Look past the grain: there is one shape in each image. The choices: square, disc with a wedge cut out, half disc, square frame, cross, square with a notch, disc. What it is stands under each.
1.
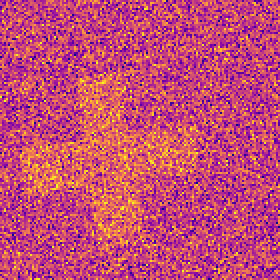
cross
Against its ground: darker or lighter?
lighter
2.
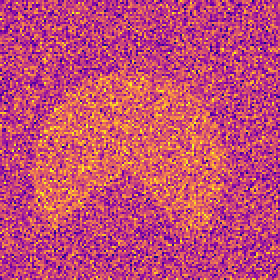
disc with a wedge cut out
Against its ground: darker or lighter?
lighter
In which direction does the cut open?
down
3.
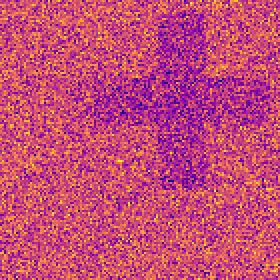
cross
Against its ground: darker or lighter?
darker
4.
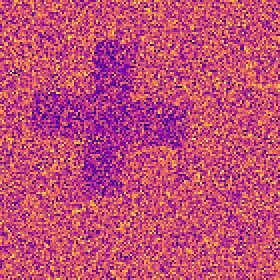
cross
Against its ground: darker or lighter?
darker
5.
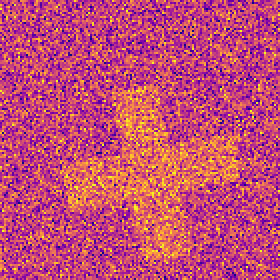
cross
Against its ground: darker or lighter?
lighter
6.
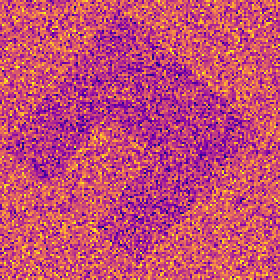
square with a notch
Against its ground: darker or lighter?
darker
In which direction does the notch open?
down and left
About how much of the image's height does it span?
nearly all
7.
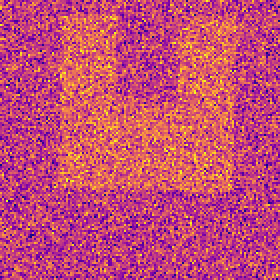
square with a notch
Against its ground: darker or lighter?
lighter
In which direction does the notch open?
up
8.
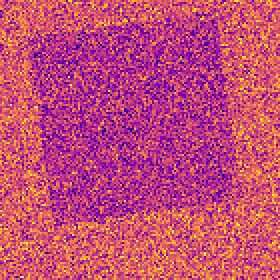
square
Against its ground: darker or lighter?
darker
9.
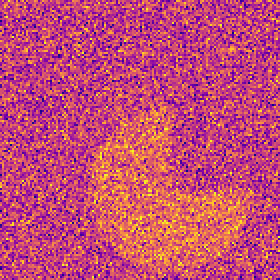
disc with a wedge cut out
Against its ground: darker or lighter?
lighter
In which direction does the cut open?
up and right
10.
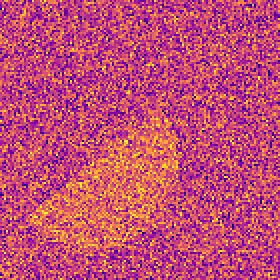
half disc
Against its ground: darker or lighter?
lighter
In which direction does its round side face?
down and right
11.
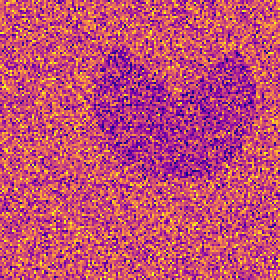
disc with a wedge cut out
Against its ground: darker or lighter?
darker
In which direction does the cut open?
up
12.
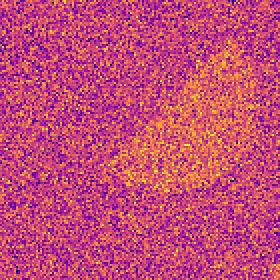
half disc
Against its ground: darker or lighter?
lighter
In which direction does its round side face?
down and right
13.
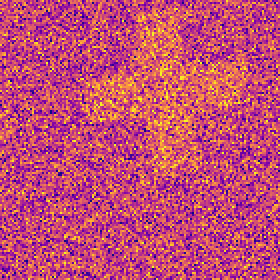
cross
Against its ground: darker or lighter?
lighter
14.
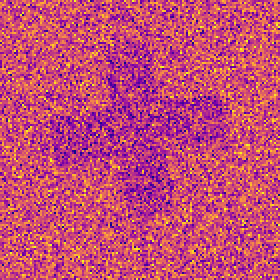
cross
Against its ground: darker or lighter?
darker
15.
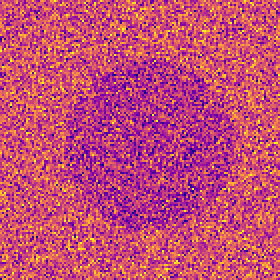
disc
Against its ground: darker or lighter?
darker
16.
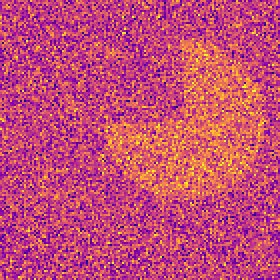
disc with a wedge cut out
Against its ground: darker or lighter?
lighter
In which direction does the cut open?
up and left
